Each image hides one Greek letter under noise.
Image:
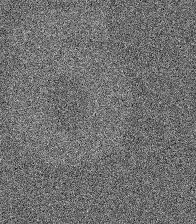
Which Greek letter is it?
delta
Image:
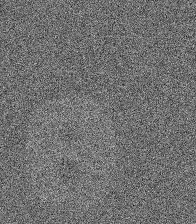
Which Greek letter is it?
theta
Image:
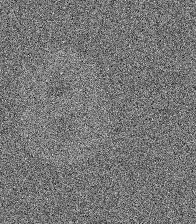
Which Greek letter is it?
theta
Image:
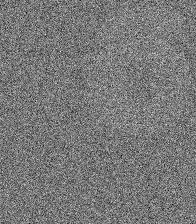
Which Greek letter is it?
delta
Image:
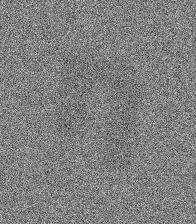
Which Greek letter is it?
eta
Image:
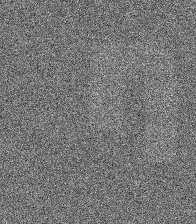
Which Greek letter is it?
eta
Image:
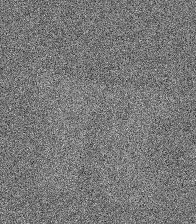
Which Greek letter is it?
pi
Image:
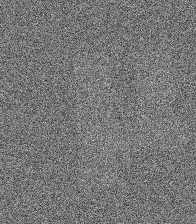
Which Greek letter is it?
mu
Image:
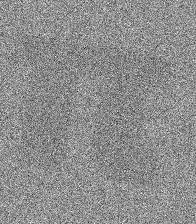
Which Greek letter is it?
pi
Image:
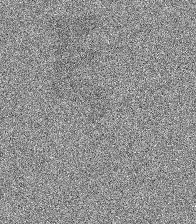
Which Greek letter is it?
xi
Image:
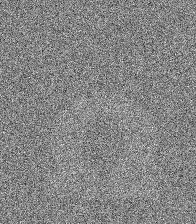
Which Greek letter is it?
omega
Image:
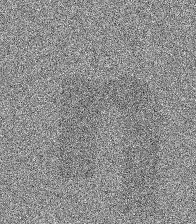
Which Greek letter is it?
eta
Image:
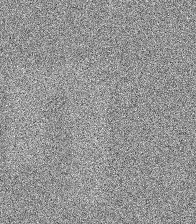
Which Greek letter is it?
eta
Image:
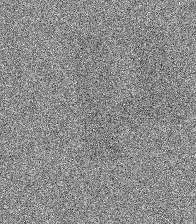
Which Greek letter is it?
mu
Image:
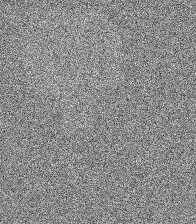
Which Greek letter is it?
phi
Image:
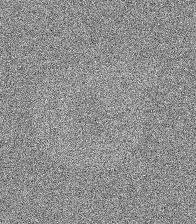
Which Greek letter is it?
sigma
